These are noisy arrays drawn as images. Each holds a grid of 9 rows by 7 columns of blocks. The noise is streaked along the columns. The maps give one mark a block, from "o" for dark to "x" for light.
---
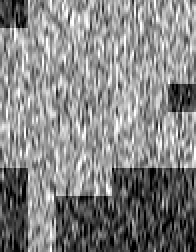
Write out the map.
oxxxxxx
xxxxxxx
xxxxxxx
xxxxxxo
xxxxxxx
xxxxxxx
oxxxooo
oxooooo
oxooooo
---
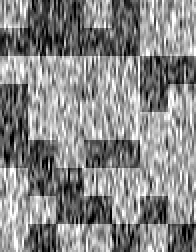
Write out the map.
xooxoxx
oooooxx
xxxxxoo
oxxxxox
oxxxxxx
ooxooxx
xooxxxx
xxooxox
xoxxoxo
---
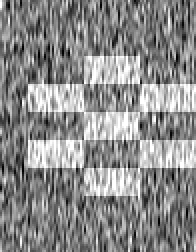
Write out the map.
ooooooo
ooooooo
oooxxoo
oxxooxx
oooxxoo
oxxooxx
oooxxoo
ooooooo
ooooooo
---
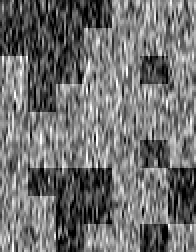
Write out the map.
ooooxxx
oooxxxx
xooxxox
xoxxxxx
xxxxxxx
xxxxxox
xoooxxo
xxooxxo
xxoxxox
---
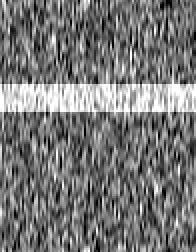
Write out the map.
ooooooo
ooooooo
ooooooo
xxxxxxx
ooooooo
ooooooo
ooooooo
ooooooo
ooooooo
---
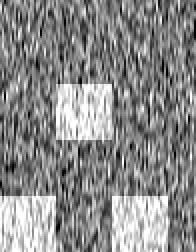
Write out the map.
ooooooo
ooooooo
ooooooo
ooxxooo
ooxxooo
ooooooo
ooooooo
xxooxxo
xxooxxo
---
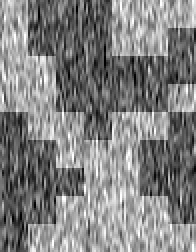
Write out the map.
xoooxxx
xoooxxo
xxooooo
xxoooox
oxxoxxo
ooxxxoo
oooxxoo
ooxxxxo
oxxxxxx
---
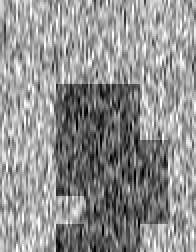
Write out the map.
xxxxxxx
xxxxxxx
xxxxxxx
xxoooxx
xxoooxx
xxoooox
xxoooox
xxxooox
xxoooxx
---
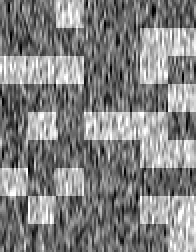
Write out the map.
ooxoooo
oooooxx
xxxooxo
oooooox
oxoxxxo
oooooxx
xoxoooo
oxoooxx
oooooox
